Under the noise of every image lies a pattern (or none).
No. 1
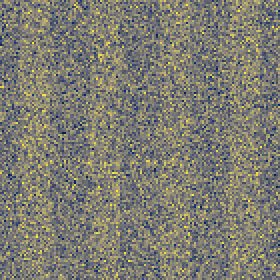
vertical stripes
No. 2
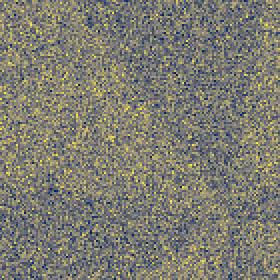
spokes from one point
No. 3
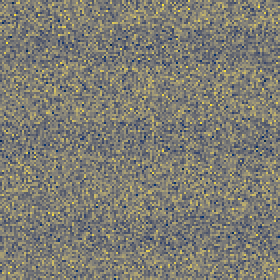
horizontal stripes
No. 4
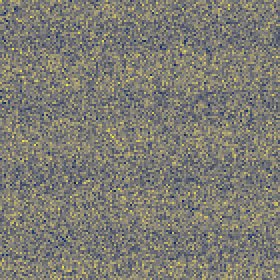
horizontal stripes
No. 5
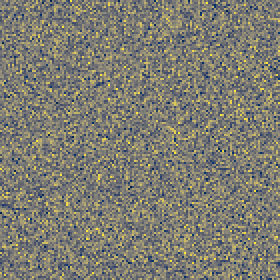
only noise
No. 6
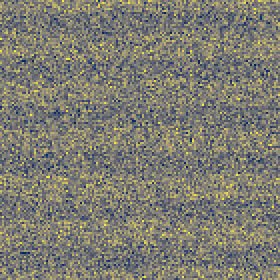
horizontal stripes
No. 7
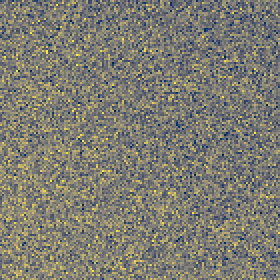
a smooth slope
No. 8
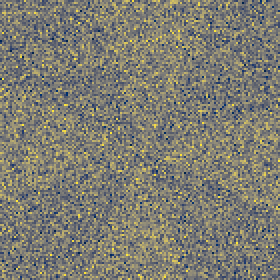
spokes from one point
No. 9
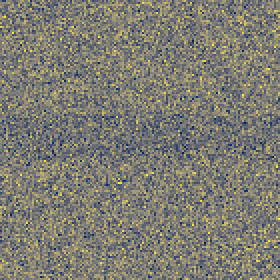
one horizontal stripe
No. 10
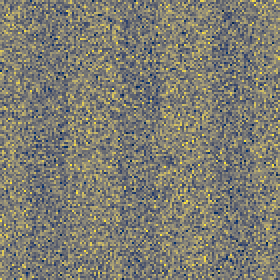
vertical stripes
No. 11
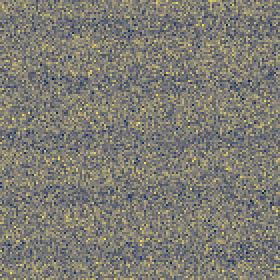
horizontal stripes
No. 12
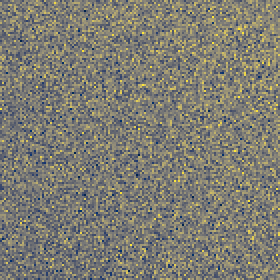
a smooth slope
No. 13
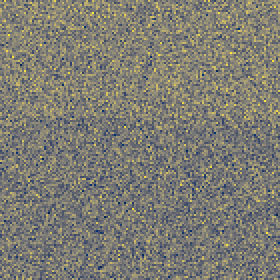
a sharp edge
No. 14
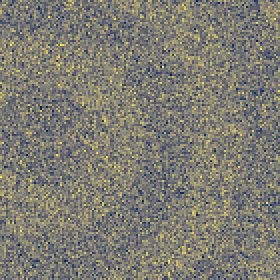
rings round one point
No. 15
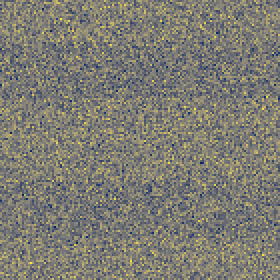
horizontal stripes
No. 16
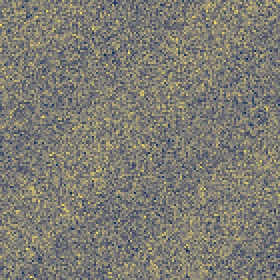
diagonal stripes
